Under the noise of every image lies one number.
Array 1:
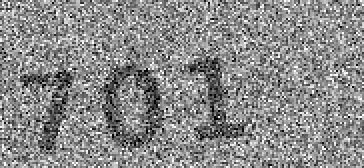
701
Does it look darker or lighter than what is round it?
darker
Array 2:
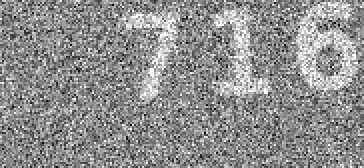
716
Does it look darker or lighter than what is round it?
lighter
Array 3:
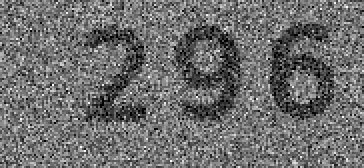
296
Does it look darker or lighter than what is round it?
darker
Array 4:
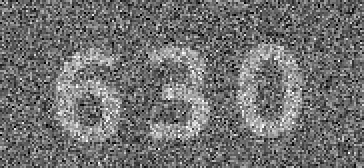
630
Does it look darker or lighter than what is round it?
lighter
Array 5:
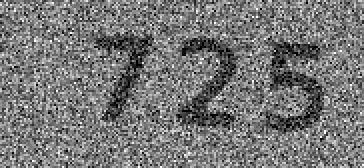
725
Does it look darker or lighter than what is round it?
darker
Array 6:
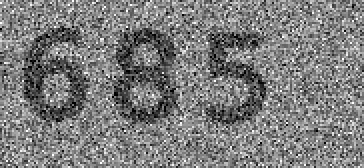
685
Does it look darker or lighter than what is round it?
darker
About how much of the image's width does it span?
two thirds
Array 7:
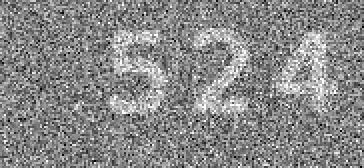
524
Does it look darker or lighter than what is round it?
lighter
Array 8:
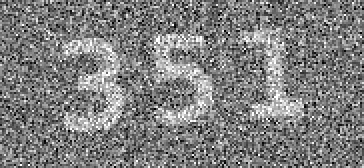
351
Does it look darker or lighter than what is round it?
lighter
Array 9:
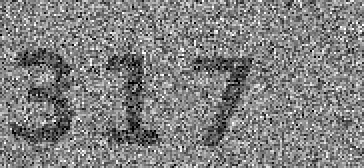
317
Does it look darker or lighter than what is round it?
darker
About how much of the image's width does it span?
two thirds
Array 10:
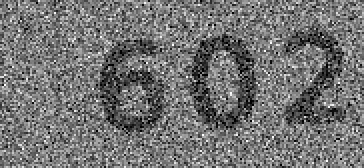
602
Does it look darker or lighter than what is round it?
darker
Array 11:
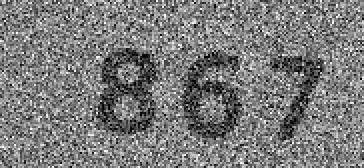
867
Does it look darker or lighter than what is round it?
darker
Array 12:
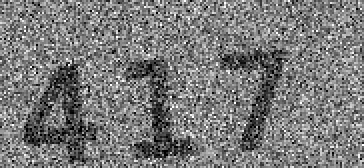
417
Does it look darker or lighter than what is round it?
darker
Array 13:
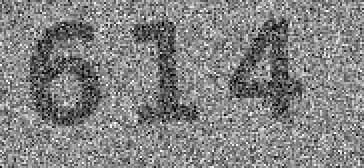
614
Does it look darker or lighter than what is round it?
darker
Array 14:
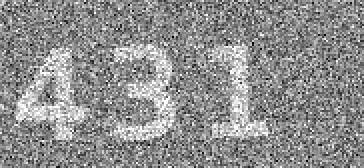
431
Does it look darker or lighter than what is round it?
lighter
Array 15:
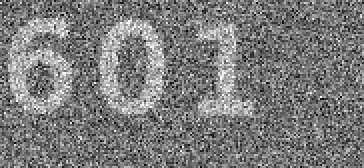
601
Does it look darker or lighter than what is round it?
lighter
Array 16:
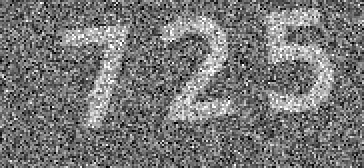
725
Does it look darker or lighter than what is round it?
lighter
